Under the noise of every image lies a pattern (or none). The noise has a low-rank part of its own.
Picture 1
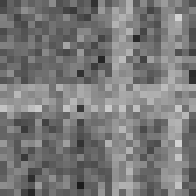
bands of rows crossing bands of columns
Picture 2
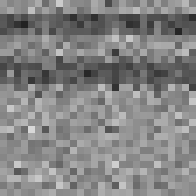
bands of rows
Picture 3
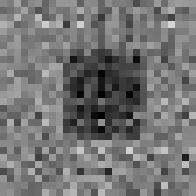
one block
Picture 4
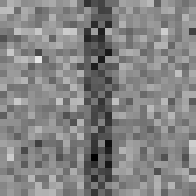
one band of columns
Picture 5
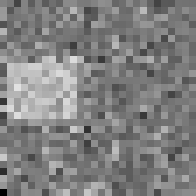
one block
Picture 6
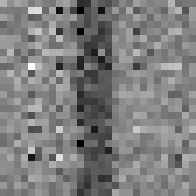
one band of columns
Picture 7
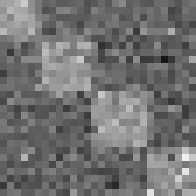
blocks along the diagonal
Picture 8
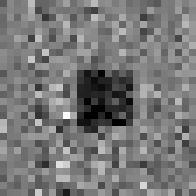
one block
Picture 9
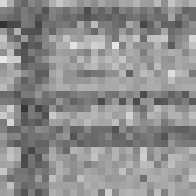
bands of rows crossing bands of columns
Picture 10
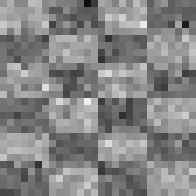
a checkerboard
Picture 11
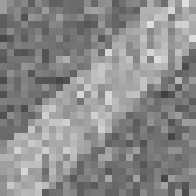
a diagonal band
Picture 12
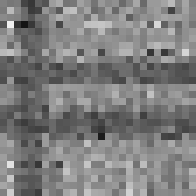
bands of rows crossing bands of columns
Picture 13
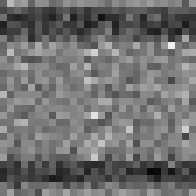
bands of rows
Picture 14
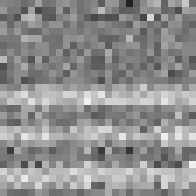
bands of rows
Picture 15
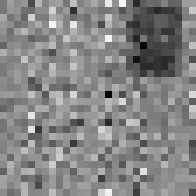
one block
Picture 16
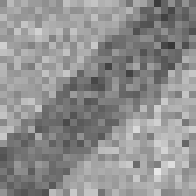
a diagonal band
